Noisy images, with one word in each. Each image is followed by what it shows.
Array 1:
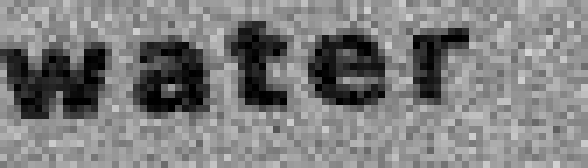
water
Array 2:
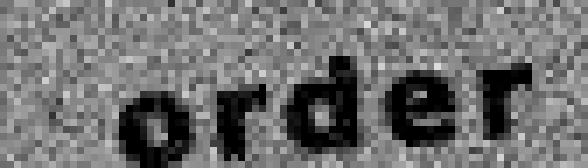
order
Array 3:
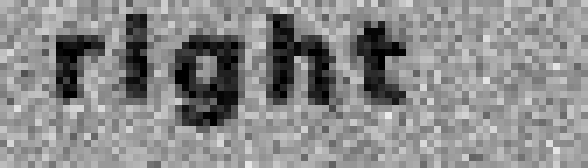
right
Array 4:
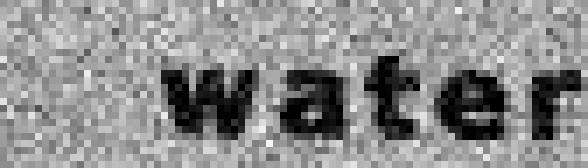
water
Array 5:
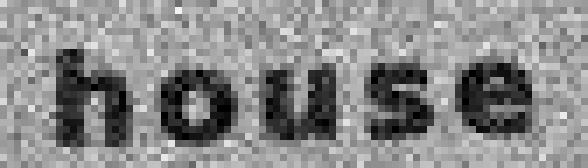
house
